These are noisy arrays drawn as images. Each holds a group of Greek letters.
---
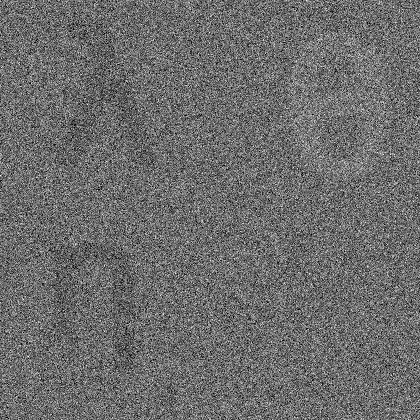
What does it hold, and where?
top left: dark lambda; top right: light theta; bottom left: dark eta
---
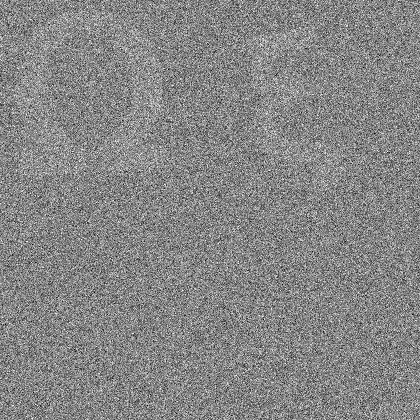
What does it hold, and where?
top left: light omega; top right: light xi
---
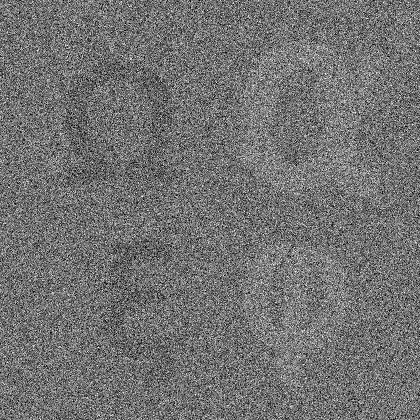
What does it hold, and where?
top left: dark omega; top right: light alpha; bottom left: dark xi; bottom right: light phi
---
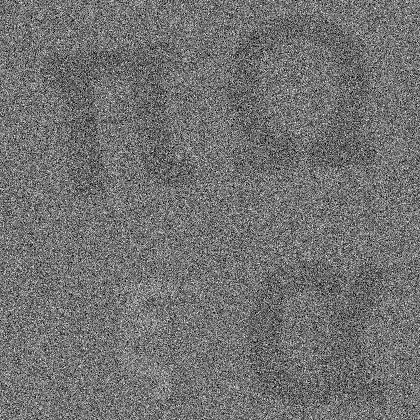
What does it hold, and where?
top left: dark pi; top right: dark omega; bottom left: light xi; bottom right: dark alpha
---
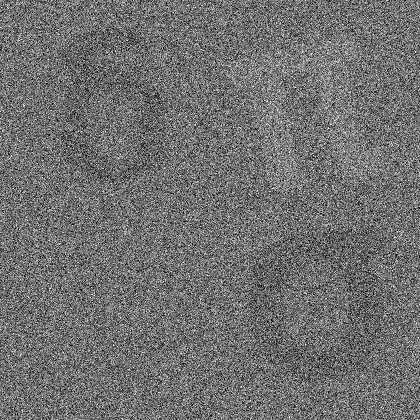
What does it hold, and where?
top left: dark delta; top right: light pi; bottom right: dark sigma
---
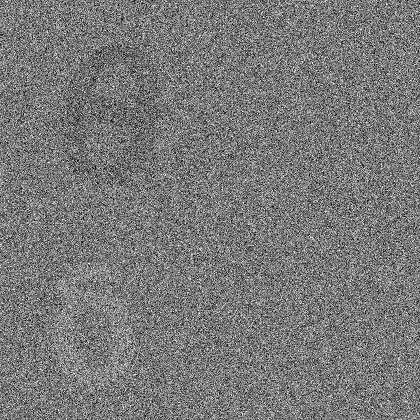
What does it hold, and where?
top left: dark theta; bottom left: light delta
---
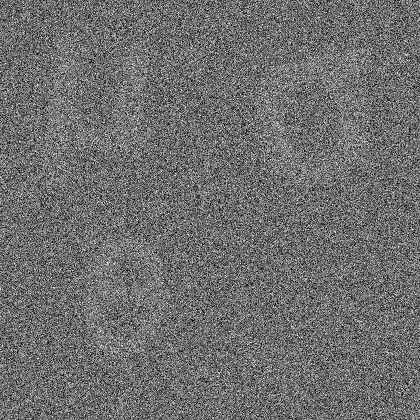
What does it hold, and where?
top left: light mu; top right: light sigma; bottom left: light theta
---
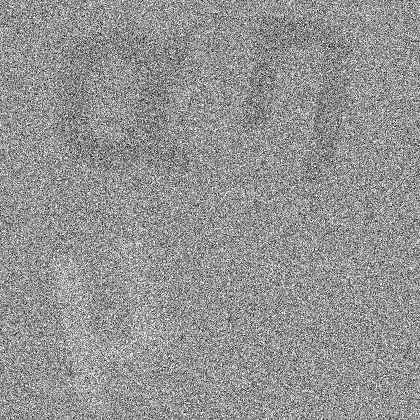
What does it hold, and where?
top left: dark alpha; top right: dark eta; bottom left: light mu
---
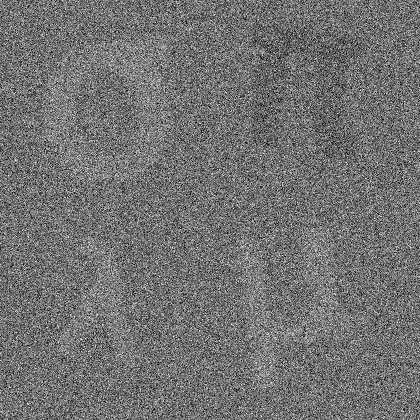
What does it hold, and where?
top left: light sigma; top right: dark pi; bottom left: light lambda; bottom right: light mu
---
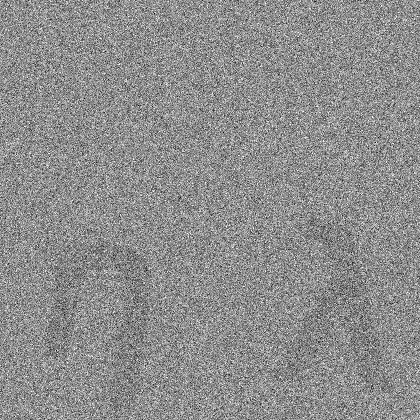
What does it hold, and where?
bottom left: dark eta; bottom right: dark lambda
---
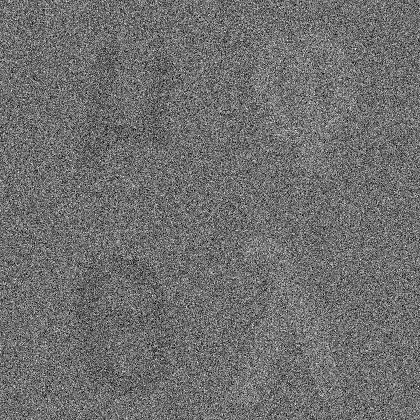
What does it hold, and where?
top left: dark mu; top right: light phi; bottom left: dark theta; bottom right: light lambda
